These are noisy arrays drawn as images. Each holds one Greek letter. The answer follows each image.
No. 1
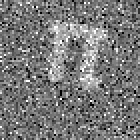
pi
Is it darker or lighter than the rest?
lighter
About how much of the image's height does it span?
half
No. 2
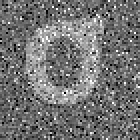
sigma
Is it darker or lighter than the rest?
lighter
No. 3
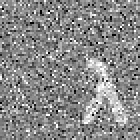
lambda
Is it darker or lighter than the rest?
lighter
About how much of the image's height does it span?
half
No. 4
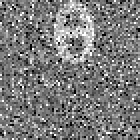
theta
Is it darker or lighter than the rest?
lighter
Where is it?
top middle
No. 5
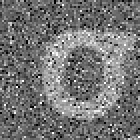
sigma
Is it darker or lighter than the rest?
lighter
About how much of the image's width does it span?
two thirds
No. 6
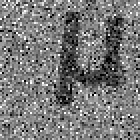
mu
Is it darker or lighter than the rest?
darker
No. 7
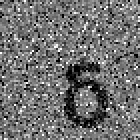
delta
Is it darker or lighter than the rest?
darker
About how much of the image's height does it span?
half
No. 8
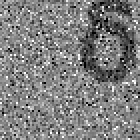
delta
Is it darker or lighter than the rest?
darker
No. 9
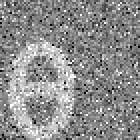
theta
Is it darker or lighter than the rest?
lighter
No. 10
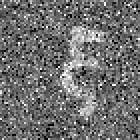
xi
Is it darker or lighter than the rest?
lighter
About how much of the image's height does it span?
two thirds
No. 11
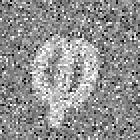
phi
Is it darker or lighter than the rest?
lighter
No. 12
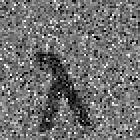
lambda
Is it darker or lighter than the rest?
darker
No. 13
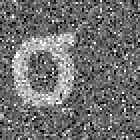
sigma
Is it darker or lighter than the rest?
lighter
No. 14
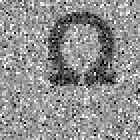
omega
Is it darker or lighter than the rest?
darker
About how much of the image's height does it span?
half
